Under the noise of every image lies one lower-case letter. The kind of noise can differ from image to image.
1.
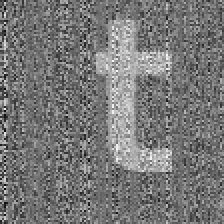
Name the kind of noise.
columns of uneven size
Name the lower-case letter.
t
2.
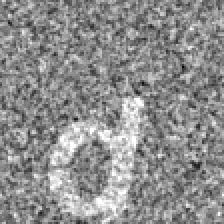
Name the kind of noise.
blotchy
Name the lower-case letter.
d
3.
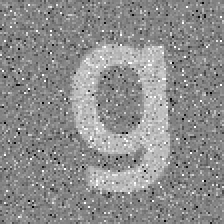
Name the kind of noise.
heavy tails
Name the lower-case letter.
g
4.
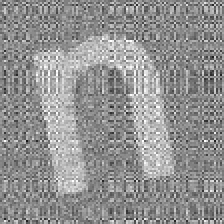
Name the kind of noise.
low rank plus noise
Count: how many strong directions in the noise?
one
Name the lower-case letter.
n
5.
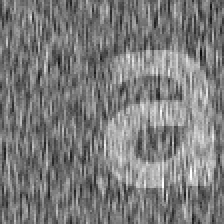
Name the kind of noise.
streaked along the columns
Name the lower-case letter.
a
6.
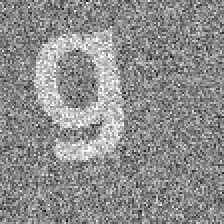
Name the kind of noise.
independent entries
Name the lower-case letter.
g
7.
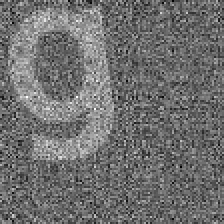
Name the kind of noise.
low rank plus noise
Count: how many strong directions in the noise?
five to eight
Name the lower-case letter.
g
